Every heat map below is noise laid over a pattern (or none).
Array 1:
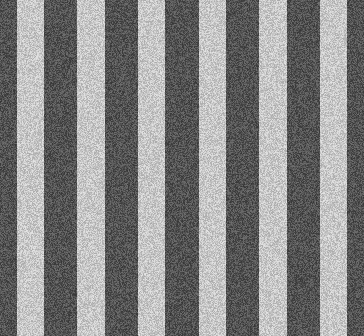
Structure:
vertical stripes
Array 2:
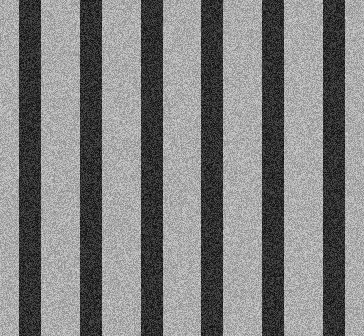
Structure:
vertical stripes
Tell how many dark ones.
6
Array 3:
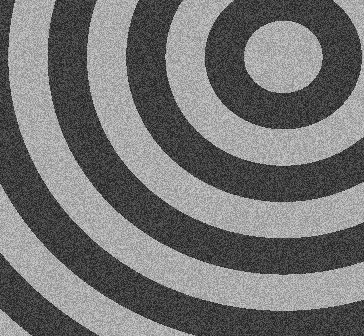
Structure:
rings round one point
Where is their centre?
top right
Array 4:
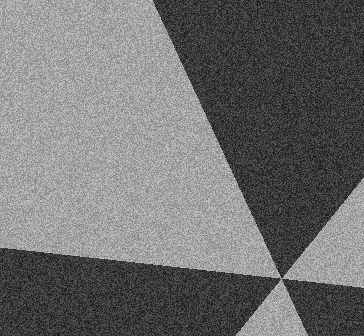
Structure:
spokes from one point
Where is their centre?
bottom right
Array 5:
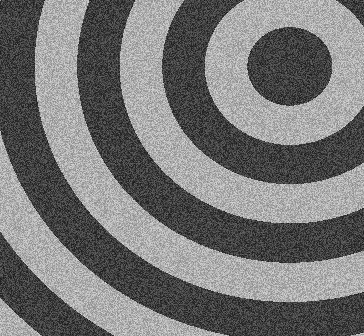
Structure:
rings round one point
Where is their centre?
top right
